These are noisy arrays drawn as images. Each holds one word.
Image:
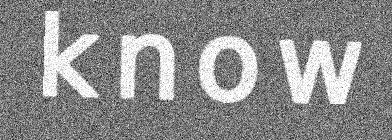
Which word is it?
know
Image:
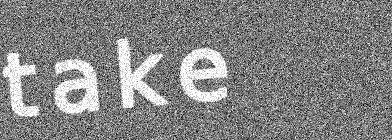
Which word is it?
take
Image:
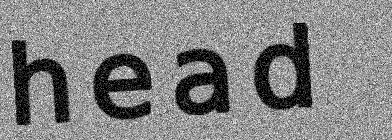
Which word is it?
head
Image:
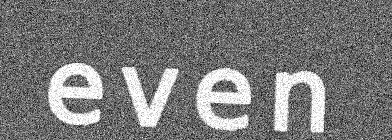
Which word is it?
even
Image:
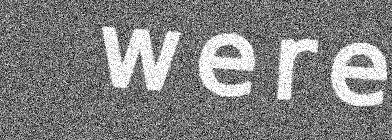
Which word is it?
were
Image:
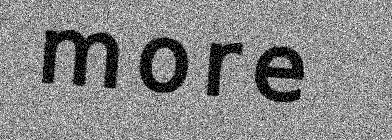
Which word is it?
more
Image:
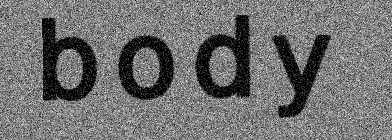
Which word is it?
body
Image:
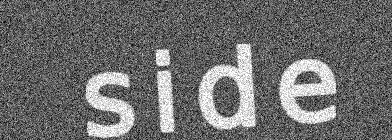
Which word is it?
side
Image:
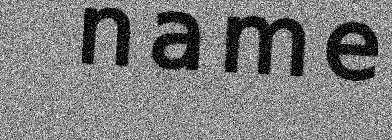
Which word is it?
name
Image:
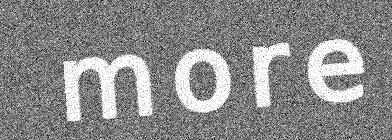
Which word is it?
more
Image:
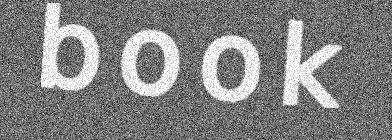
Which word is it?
book
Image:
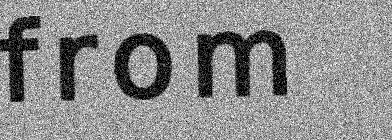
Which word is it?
from
